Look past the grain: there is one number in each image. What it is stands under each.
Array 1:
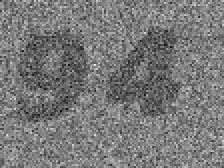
94
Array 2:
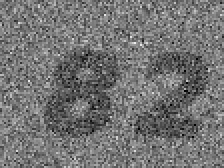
82
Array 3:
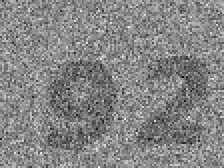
92
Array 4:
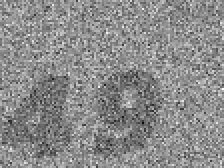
49
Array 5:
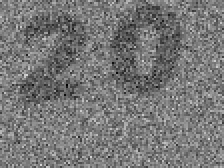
20
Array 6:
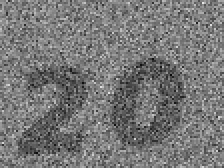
20
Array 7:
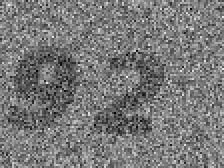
92
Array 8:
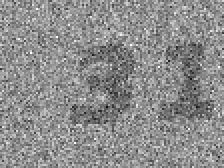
31
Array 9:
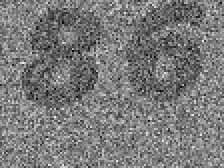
86
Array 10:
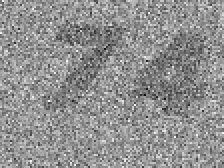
74
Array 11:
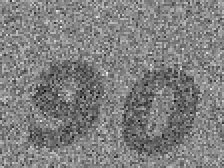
90
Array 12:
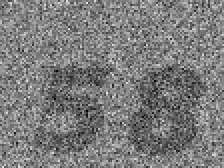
58
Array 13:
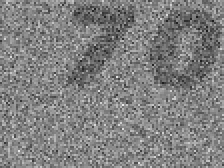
70
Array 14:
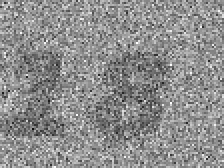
18
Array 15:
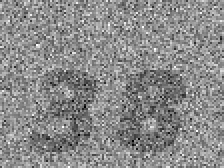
38
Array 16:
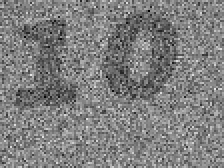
10
